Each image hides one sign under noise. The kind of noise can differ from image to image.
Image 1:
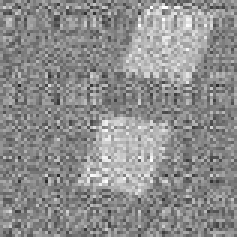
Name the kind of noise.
low rank plus noise
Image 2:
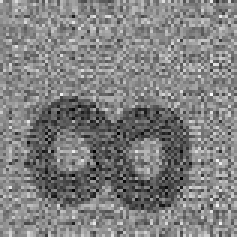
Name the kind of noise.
low rank plus noise
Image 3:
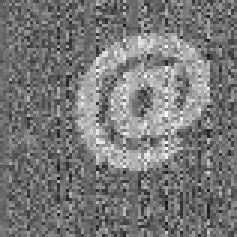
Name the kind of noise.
columns of uneven size
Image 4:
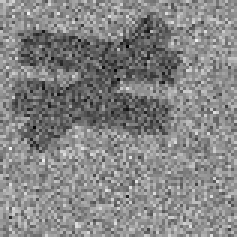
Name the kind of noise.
independent entries
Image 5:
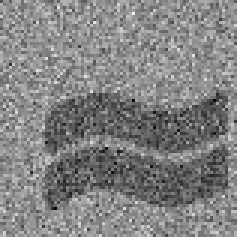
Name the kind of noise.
independent entries
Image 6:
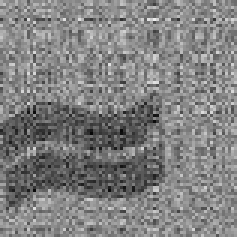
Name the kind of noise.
low rank plus noise
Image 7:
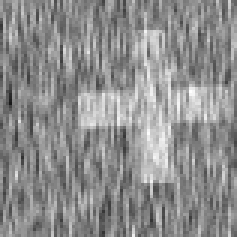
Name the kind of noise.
streaked along the columns
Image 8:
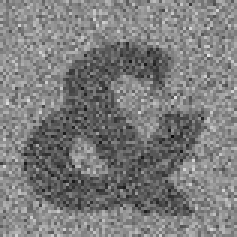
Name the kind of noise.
independent entries
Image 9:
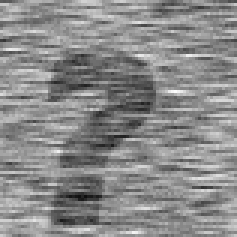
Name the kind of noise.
streaked along the rows
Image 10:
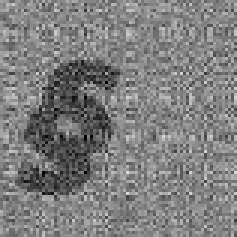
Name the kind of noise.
low rank plus noise
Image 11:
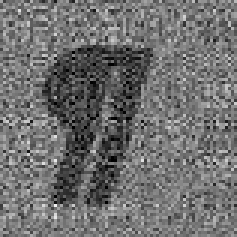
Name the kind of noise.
low rank plus noise
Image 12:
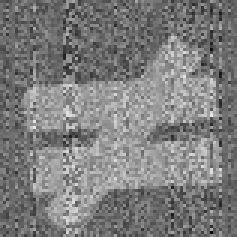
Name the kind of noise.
columns of uneven size
